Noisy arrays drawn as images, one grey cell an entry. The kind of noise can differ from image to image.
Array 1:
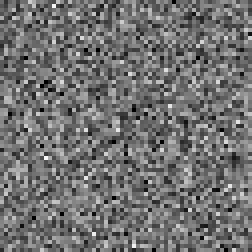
independent entries
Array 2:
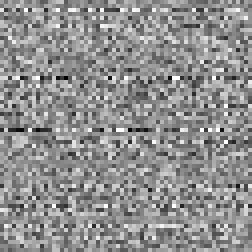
rows of uneven size
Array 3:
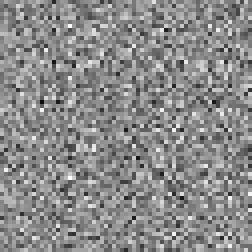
low rank plus noise
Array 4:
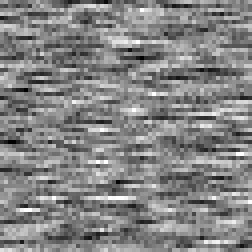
streaked along the rows
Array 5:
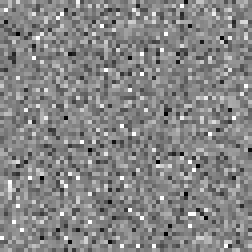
heavy tails
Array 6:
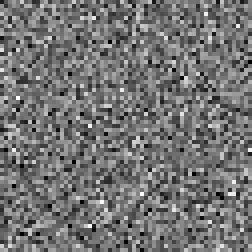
independent entries
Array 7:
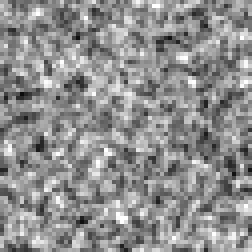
blotchy
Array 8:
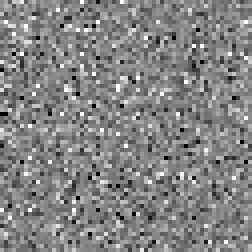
heavy tails
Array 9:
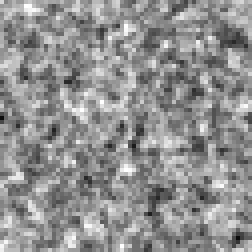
blotchy
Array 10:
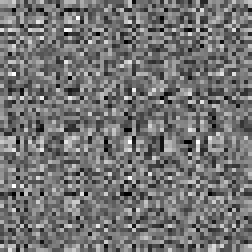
low rank plus noise
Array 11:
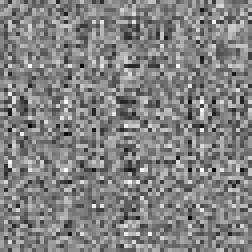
low rank plus noise
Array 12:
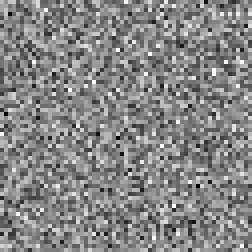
independent entries
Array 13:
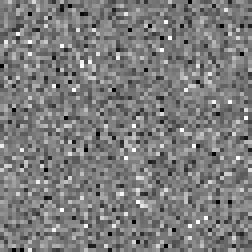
heavy tails
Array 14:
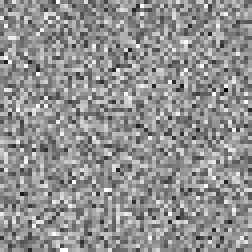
independent entries
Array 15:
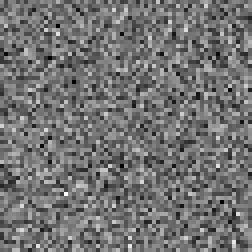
independent entries
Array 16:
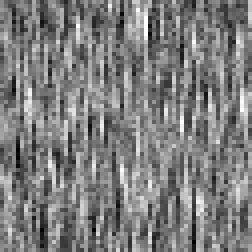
streaked along the columns
